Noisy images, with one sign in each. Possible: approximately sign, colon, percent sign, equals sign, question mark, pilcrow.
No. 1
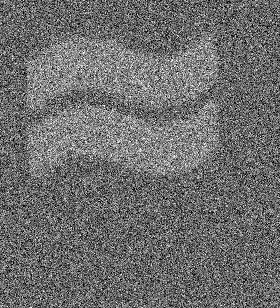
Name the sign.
approximately sign
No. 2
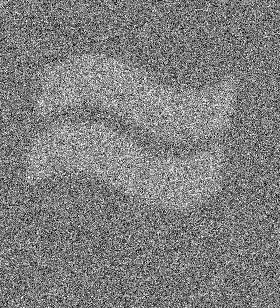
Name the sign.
approximately sign
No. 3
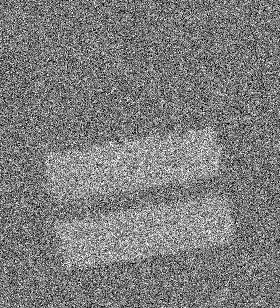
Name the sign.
equals sign
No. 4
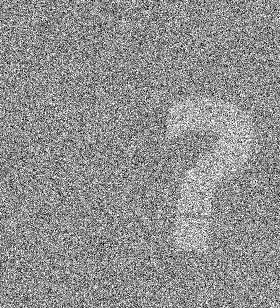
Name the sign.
question mark
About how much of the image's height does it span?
half
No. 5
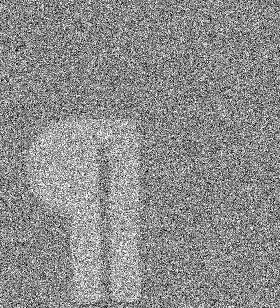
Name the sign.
pilcrow
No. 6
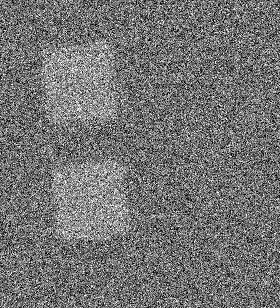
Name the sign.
colon
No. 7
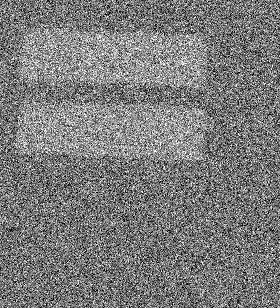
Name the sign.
equals sign
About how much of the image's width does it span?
two thirds
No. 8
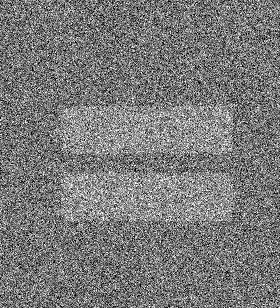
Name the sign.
equals sign
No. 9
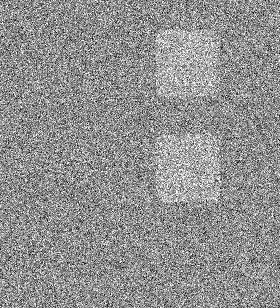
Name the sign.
colon
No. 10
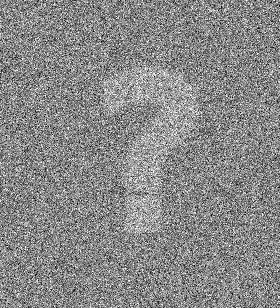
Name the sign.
question mark
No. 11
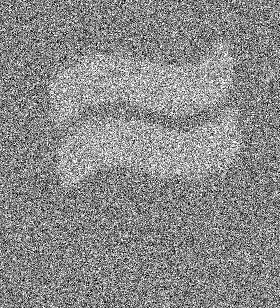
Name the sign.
approximately sign
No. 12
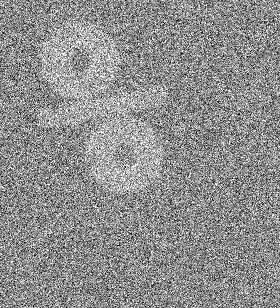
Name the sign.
percent sign
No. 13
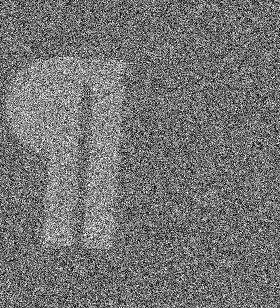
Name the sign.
pilcrow
